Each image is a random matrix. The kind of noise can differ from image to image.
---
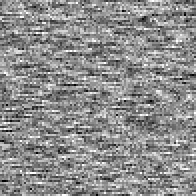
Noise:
streaked along the rows
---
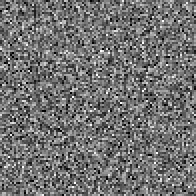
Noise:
independent entries
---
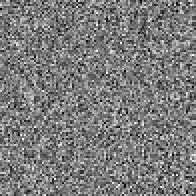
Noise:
low rank plus noise
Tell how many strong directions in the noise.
three or four
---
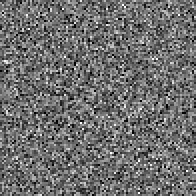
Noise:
independent entries
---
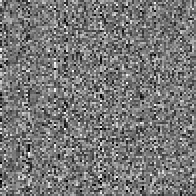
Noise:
columns of uneven size
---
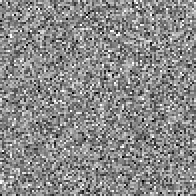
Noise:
independent entries
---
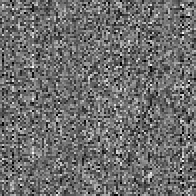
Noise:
columns of uneven size
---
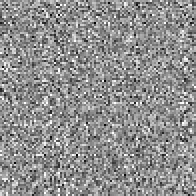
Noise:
low rank plus noise
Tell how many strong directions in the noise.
five to eight
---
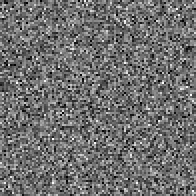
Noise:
independent entries
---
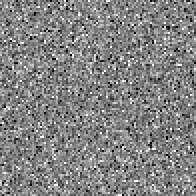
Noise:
heavy tails
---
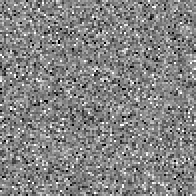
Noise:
heavy tails
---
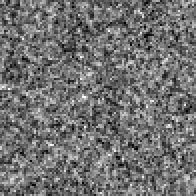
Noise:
blotchy
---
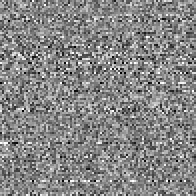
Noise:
rows of uneven size
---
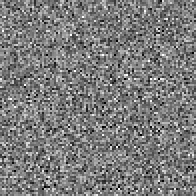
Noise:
low rank plus noise
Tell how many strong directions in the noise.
one
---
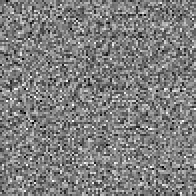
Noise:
low rank plus noise
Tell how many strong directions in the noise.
three or four
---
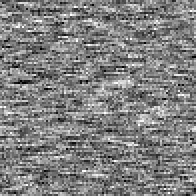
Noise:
streaked along the rows
